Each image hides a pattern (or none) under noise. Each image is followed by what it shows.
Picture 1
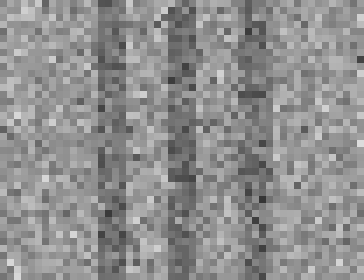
bands of columns
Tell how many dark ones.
3
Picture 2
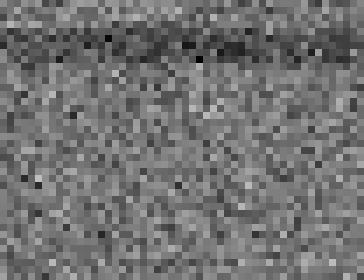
one band of rows
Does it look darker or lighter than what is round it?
darker
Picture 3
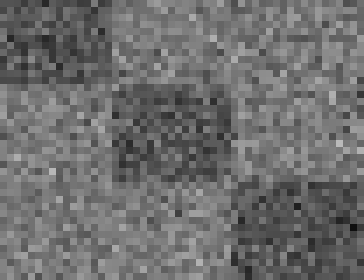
blocks along the diagonal
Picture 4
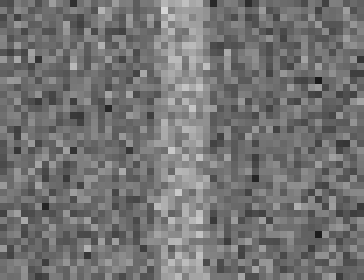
one band of columns
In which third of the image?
middle
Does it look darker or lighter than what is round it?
lighter
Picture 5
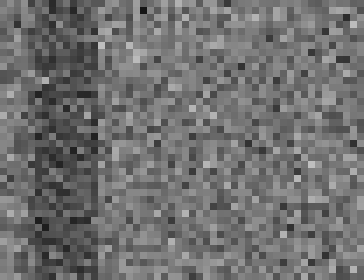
one band of columns
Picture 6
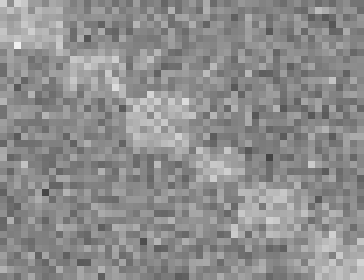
blocks along the diagonal
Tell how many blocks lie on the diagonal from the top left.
6
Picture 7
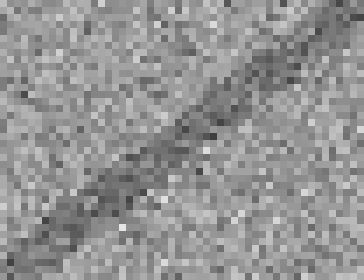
a diagonal band
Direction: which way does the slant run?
bottom left to top right
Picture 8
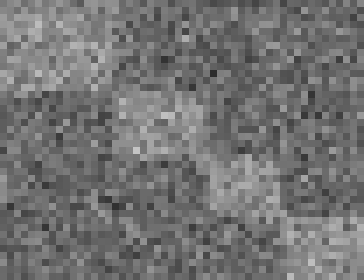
blocks along the diagonal
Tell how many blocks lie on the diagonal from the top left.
4
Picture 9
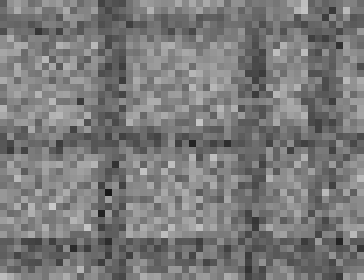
bands of rows crossing bands of columns
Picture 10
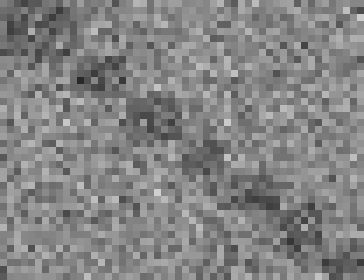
blocks along the diagonal
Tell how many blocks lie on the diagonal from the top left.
7
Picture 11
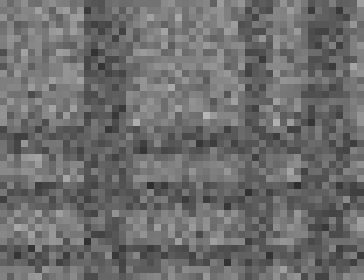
bands of rows crossing bands of columns
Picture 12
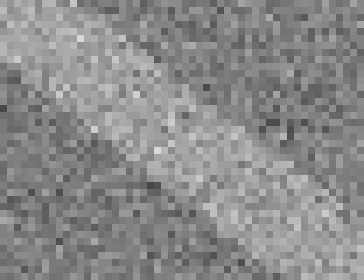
a diagonal band
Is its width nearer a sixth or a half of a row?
a half
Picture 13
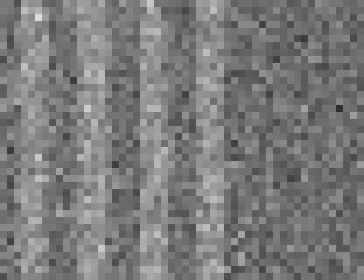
bands of columns
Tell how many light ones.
4
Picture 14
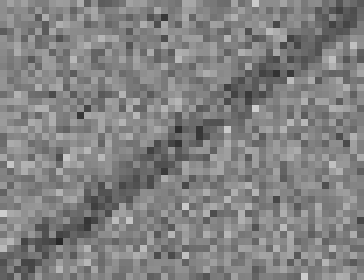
a diagonal band
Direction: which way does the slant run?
bottom left to top right
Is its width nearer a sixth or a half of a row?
a sixth
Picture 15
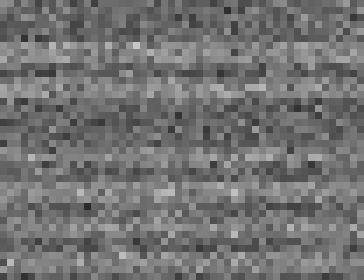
bands of rows
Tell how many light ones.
6
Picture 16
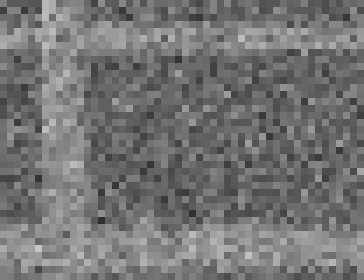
bands of rows crossing bands of columns
